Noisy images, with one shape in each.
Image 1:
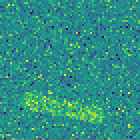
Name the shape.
bar
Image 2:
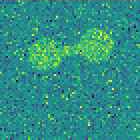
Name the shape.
dumbbell
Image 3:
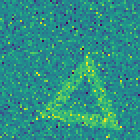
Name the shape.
triangle frame
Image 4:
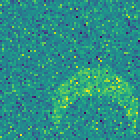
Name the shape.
crescent
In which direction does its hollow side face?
down
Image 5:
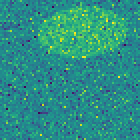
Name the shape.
ellipse
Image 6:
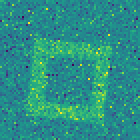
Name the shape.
square frame
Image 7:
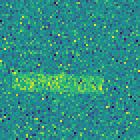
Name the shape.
bar
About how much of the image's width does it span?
two thirds
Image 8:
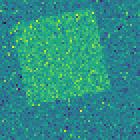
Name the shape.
square
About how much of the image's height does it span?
two thirds
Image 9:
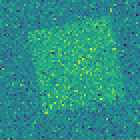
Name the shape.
square
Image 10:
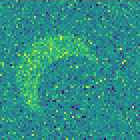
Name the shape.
crescent
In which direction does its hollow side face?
down and right
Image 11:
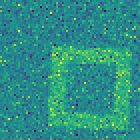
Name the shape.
square frame
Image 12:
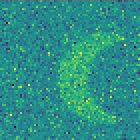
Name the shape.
crescent
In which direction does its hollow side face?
right
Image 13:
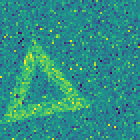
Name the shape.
triangle frame
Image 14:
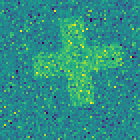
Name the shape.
cross
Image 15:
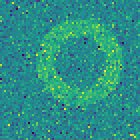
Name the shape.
ring
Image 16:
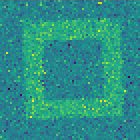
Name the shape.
square frame
